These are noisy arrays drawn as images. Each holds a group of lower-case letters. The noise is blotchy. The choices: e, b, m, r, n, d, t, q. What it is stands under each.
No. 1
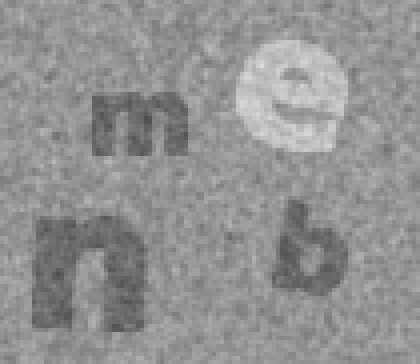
top left: dark m; top right: light e; bottom left: dark n; bottom right: dark b
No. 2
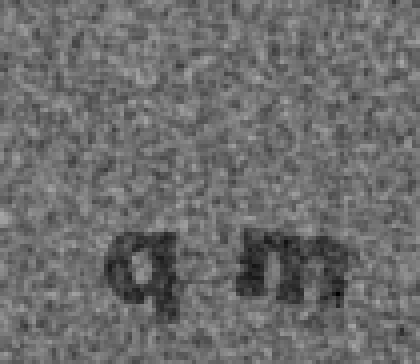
bottom left: dark q; bottom right: dark m
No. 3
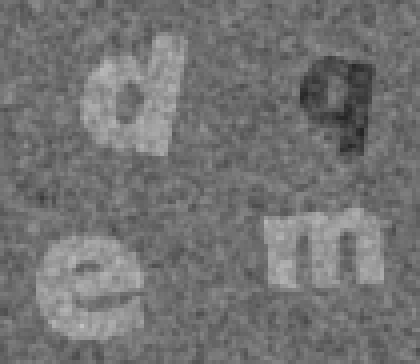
top left: light d; top right: dark q; bottom left: light e; bottom right: light m
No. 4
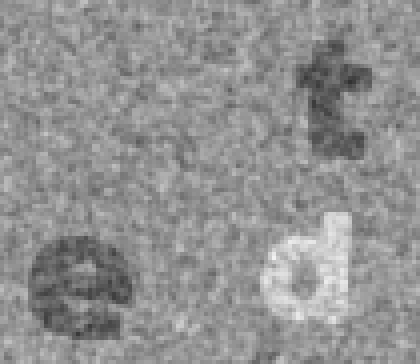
top right: dark t; bottom left: dark e; bottom right: light d
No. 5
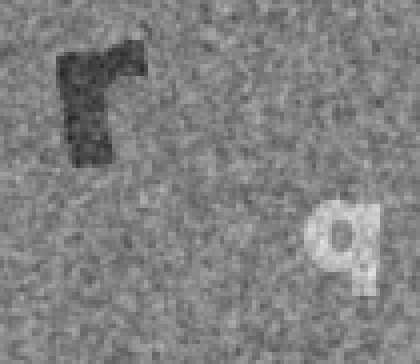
top left: dark r; bottom right: light q
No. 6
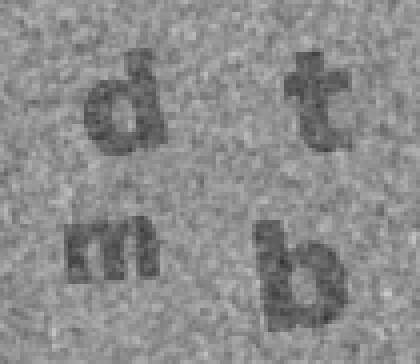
top left: dark d; top right: dark t; bottom left: dark m; bottom right: dark b
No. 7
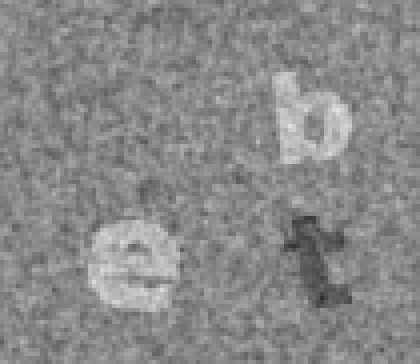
top right: light b; bottom left: light e; bottom right: dark t
